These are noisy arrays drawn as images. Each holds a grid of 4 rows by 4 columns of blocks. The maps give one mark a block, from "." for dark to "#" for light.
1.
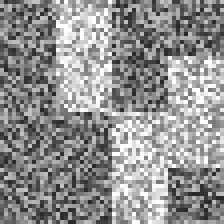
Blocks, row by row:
. # . .
. # . #
. . # #
. . # .
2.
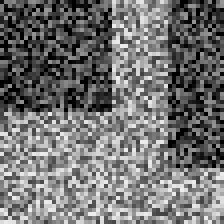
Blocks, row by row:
. . # .
. . # .
# # # .
# # # #
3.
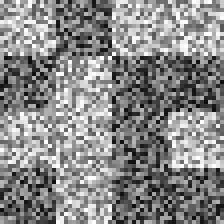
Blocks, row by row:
# . # #
. # . .
# # . #
. # . .
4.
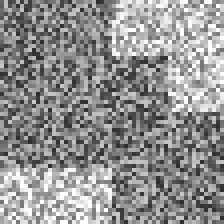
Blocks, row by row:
. . # #
. . . #
. . . .
# # . .
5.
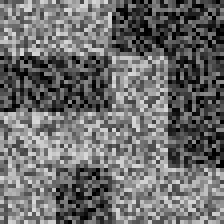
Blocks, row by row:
# # . .
. . # .
# # # .
# . # #
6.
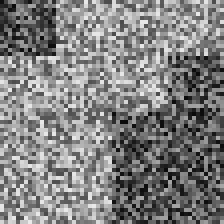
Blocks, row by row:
. # # #
# # # .
# # . .
# # . .
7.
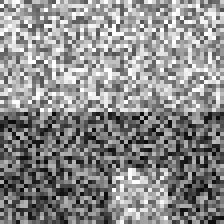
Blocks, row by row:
# # # #
# # # #
. . . .
. . # .
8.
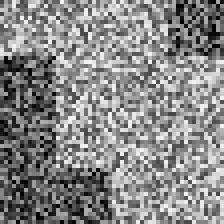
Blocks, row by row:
# # # .
. # # #
. # # #
. . # #
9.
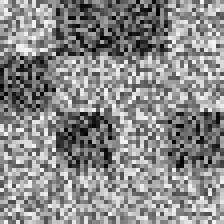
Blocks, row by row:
# . . #
. # # #
# . # .
# # # #
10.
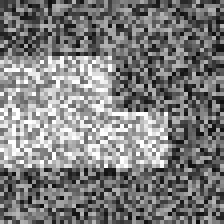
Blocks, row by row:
. . . .
# # . .
# # # .
. . . .
